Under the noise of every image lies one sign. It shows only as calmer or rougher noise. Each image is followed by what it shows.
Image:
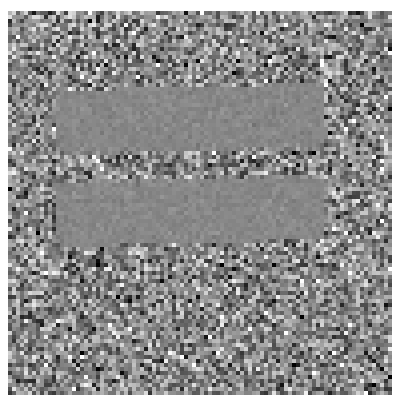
calm equals sign
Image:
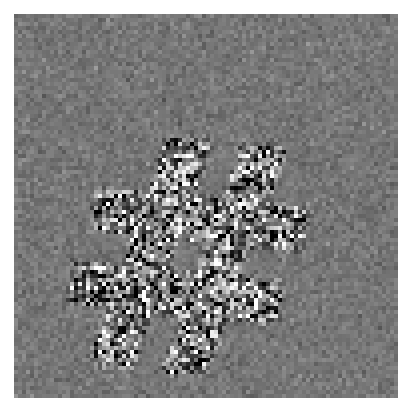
rough hash sign
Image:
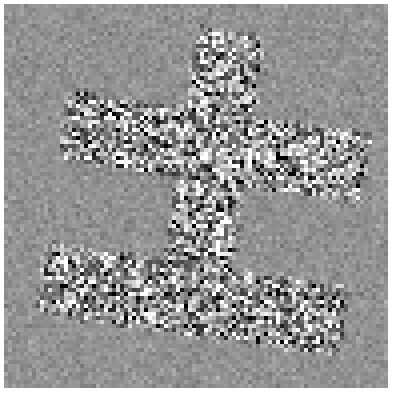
rough plus-minus sign
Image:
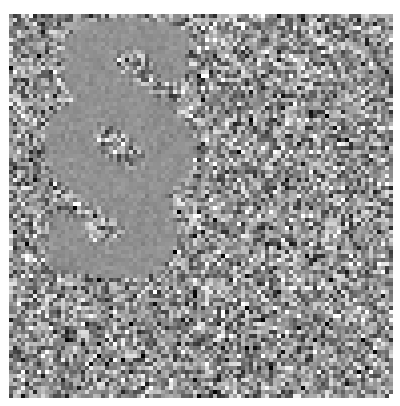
calm section sign
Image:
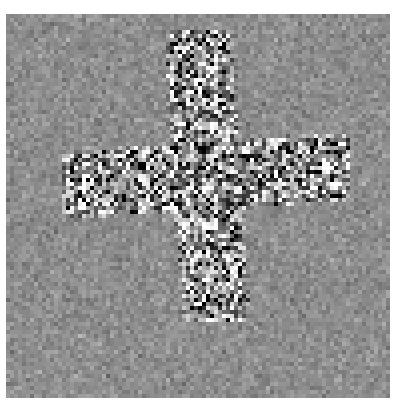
rough plus sign
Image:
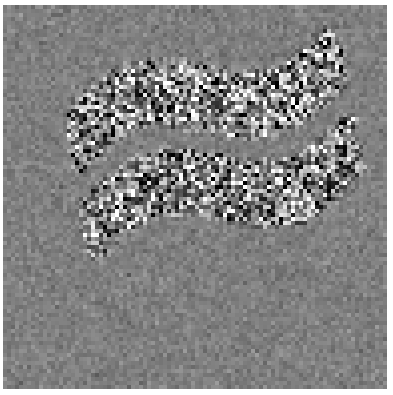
rough approximately sign
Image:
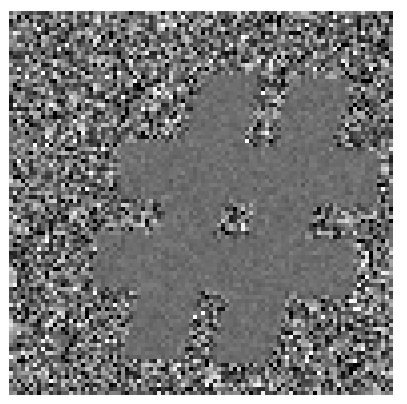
calm hash sign
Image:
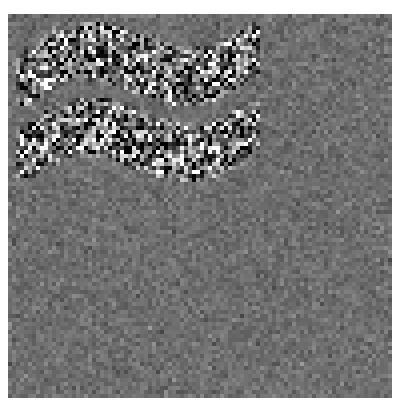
rough approximately sign
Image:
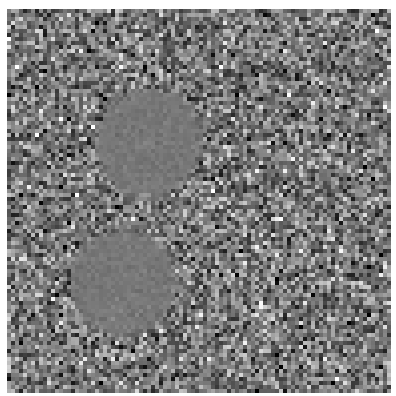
calm colon
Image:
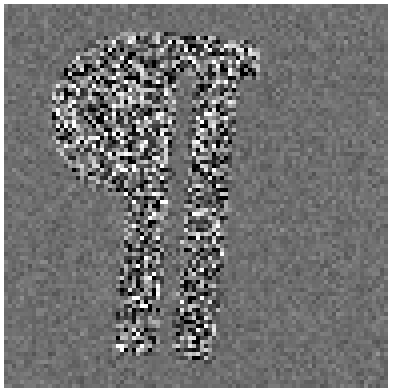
rough pilcrow
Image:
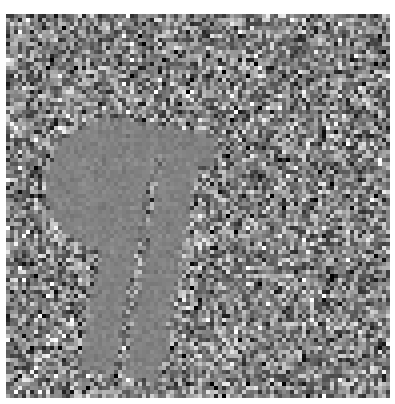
calm pilcrow
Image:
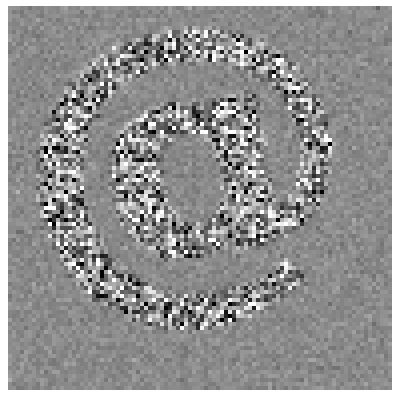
rough at sign
